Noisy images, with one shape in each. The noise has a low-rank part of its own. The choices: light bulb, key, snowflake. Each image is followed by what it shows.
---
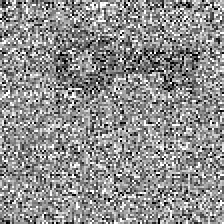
key
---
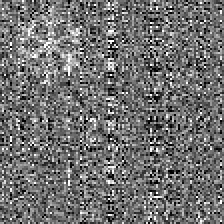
snowflake
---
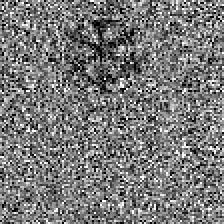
snowflake
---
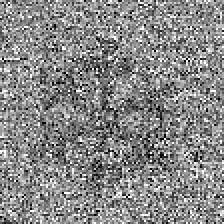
snowflake
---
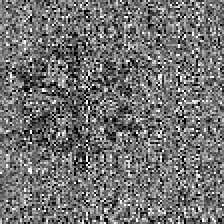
snowflake
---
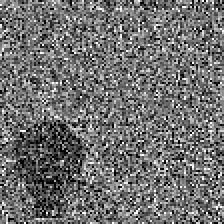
light bulb
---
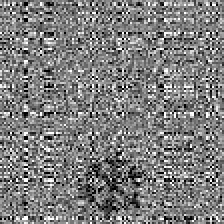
snowflake
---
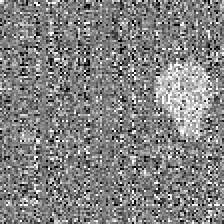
light bulb
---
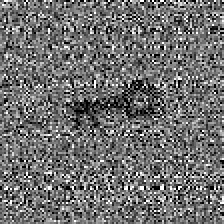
key
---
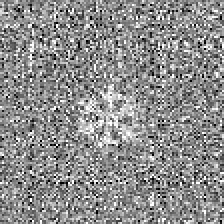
snowflake
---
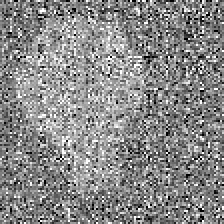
light bulb
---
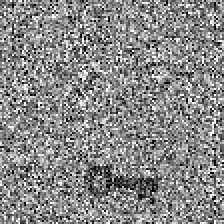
key
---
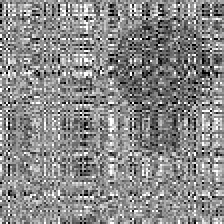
light bulb
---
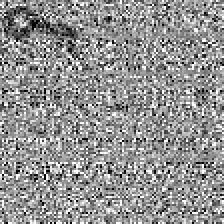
key
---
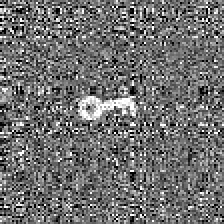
key
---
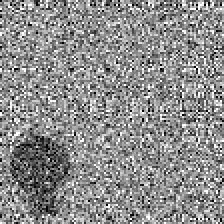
light bulb
